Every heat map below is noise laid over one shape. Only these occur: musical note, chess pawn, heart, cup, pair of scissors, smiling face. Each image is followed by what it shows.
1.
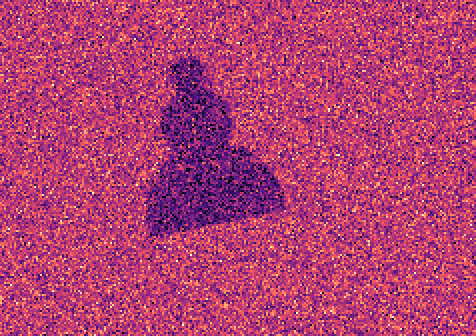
chess pawn
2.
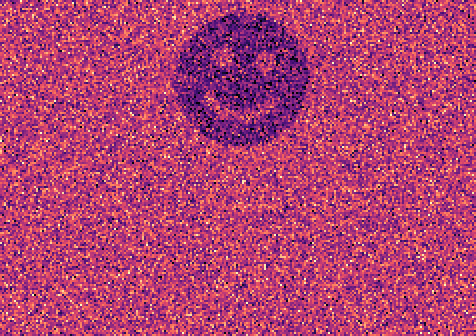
smiling face
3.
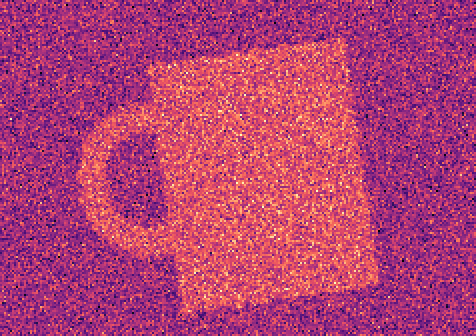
cup
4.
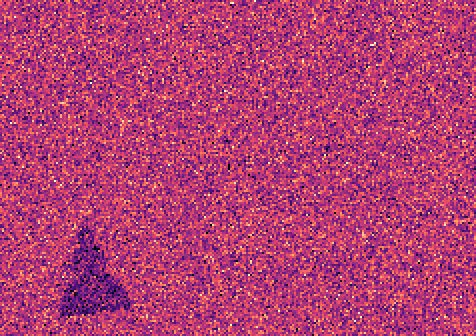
chess pawn
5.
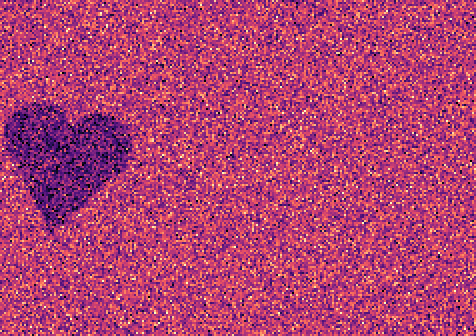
heart
